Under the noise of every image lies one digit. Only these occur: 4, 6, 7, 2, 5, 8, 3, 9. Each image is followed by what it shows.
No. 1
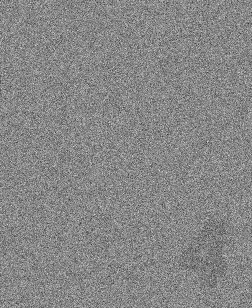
4
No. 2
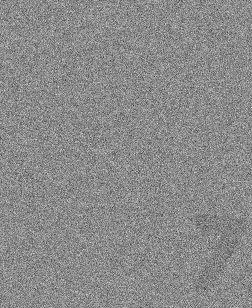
7
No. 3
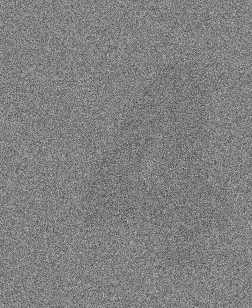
4
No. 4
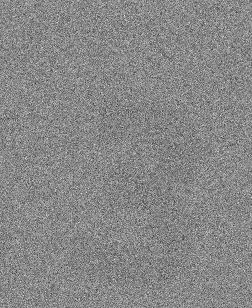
3
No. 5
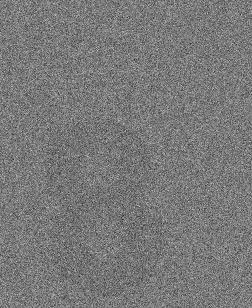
8
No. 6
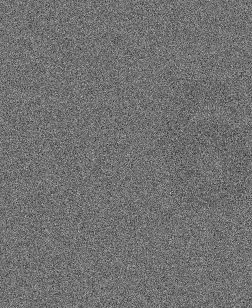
6
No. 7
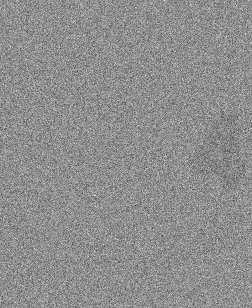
4
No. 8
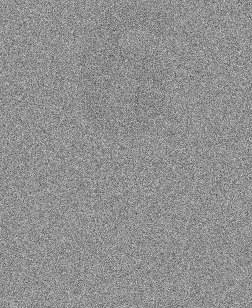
6
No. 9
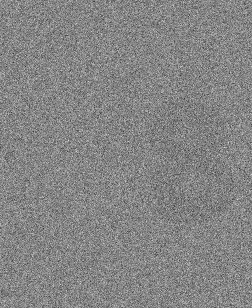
8
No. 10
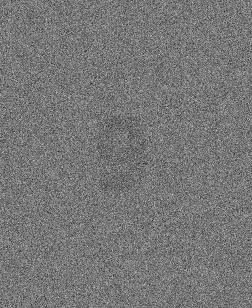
9
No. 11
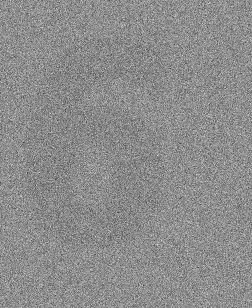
6
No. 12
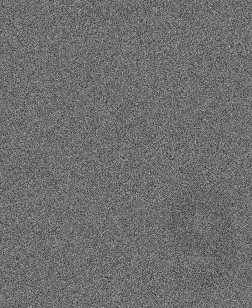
9
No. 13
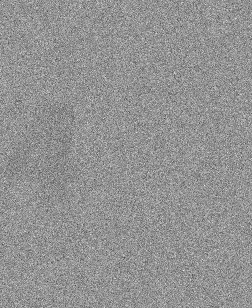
4
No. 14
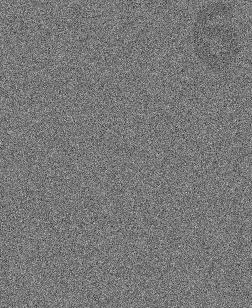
6
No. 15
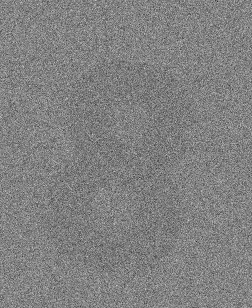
8
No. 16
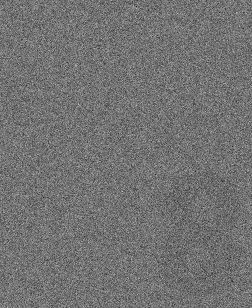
8
